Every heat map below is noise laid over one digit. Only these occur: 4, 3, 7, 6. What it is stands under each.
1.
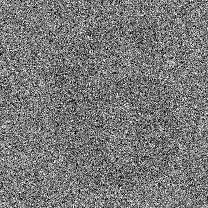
6
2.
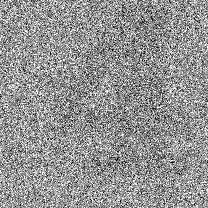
4
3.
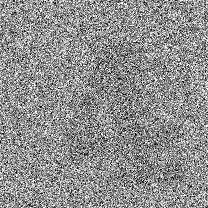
4
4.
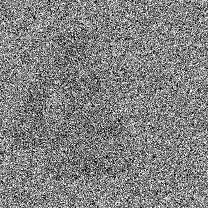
4
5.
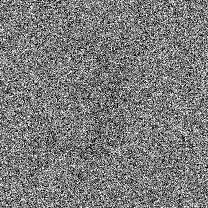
3
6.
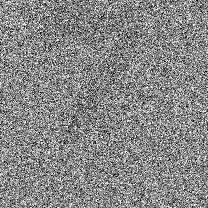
7
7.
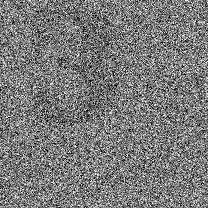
3
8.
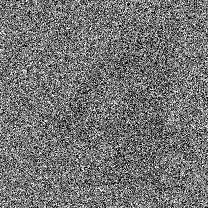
4
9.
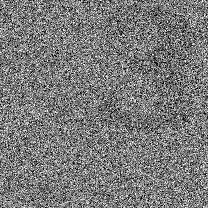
3
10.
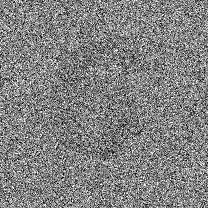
6
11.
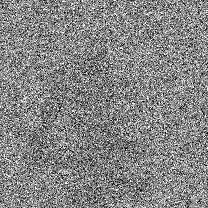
4
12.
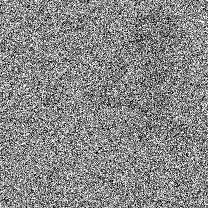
4
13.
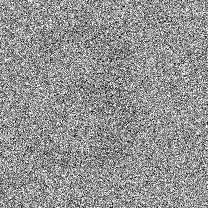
3
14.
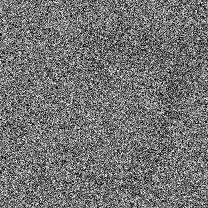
7
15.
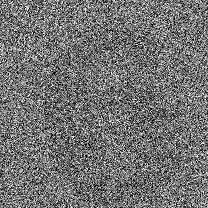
6
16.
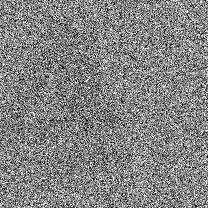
4
